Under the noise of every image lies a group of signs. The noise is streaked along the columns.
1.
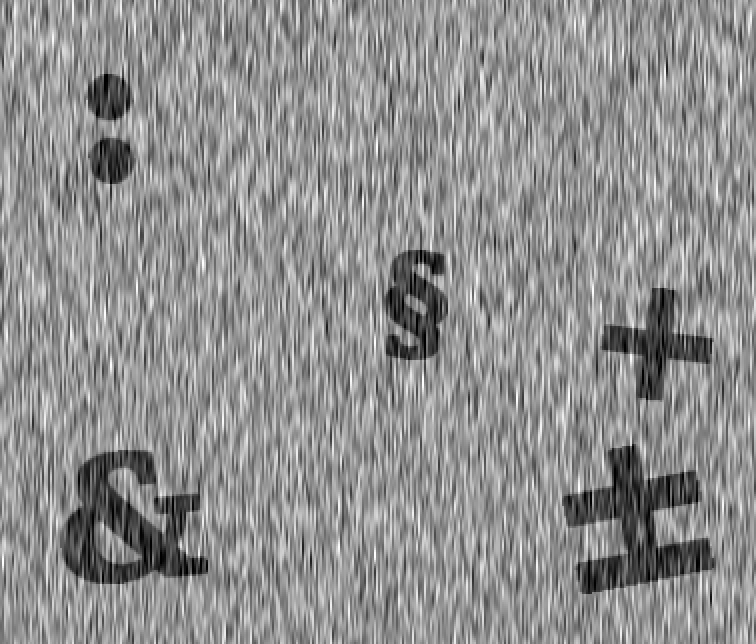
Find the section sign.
centre
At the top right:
nothing
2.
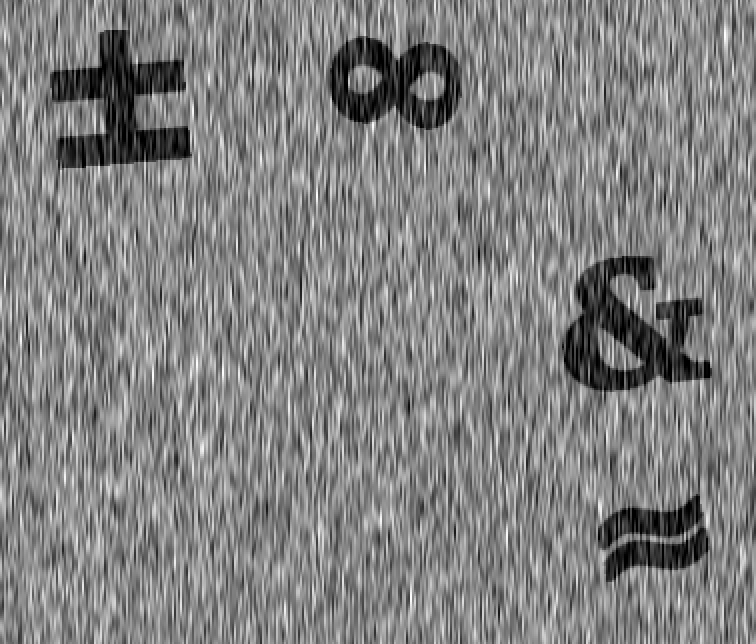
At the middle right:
ampersand
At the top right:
nothing
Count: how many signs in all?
4
